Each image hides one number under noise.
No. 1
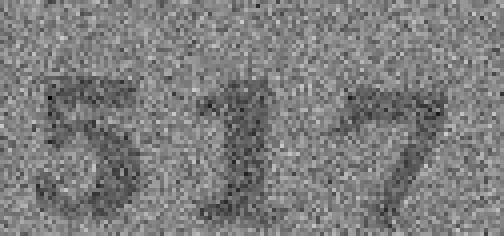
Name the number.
517
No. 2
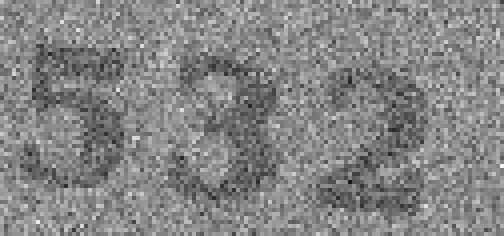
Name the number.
532
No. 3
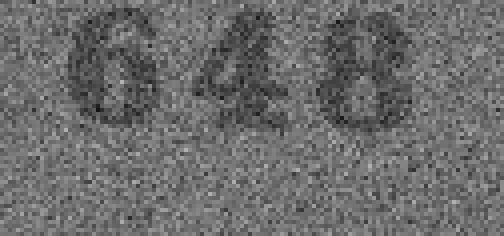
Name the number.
648
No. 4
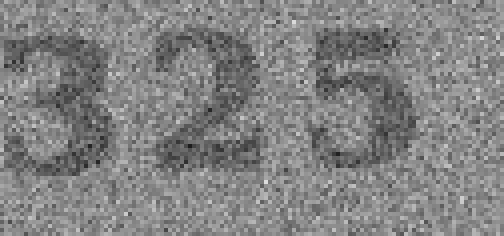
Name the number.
325
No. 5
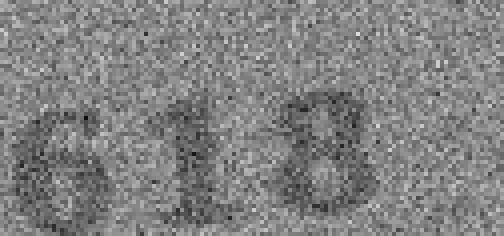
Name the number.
618
